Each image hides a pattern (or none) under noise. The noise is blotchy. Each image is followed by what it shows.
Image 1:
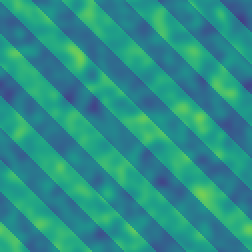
diagonal stripes
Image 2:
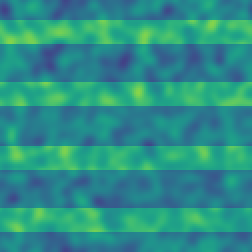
horizontal stripes
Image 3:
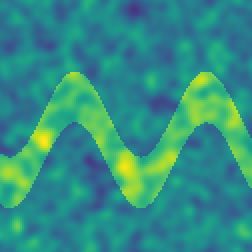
a wavy band
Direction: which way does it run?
left to right
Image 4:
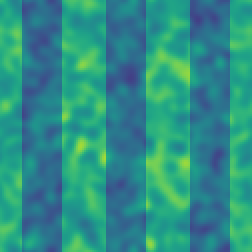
vertical stripes
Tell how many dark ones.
3
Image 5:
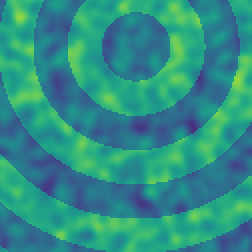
rings round one point
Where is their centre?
top middle
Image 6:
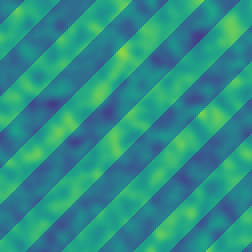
diagonal stripes
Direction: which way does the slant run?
bottom left to top right
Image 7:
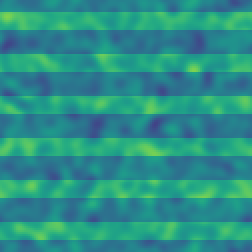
horizontal stripes
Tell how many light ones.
6
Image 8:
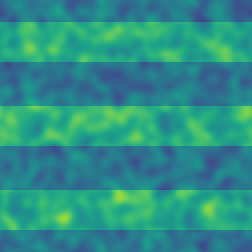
horizontal stripes
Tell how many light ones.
3
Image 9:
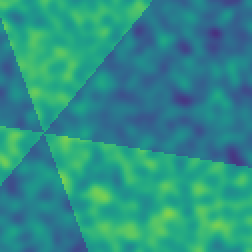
spokes from one point
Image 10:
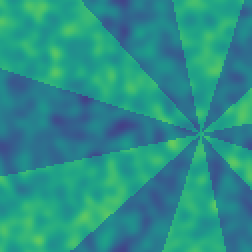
spokes from one point
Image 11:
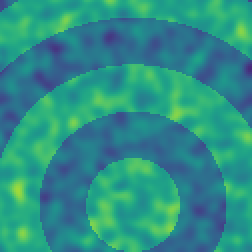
rings round one point
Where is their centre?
bottom middle
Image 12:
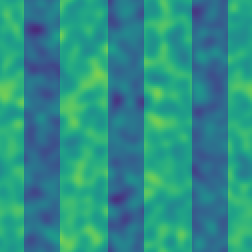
vertical stripes
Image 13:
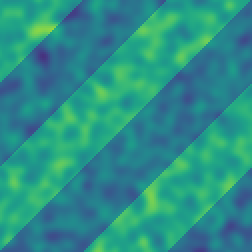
diagonal stripes
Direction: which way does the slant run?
bottom left to top right
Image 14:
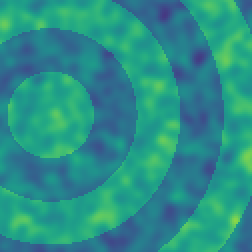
rings round one point
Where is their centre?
middle left
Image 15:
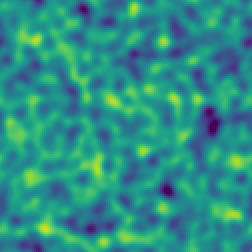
only noise
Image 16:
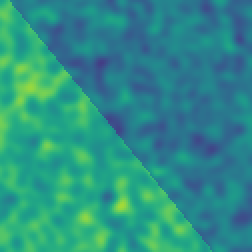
a sharp edge
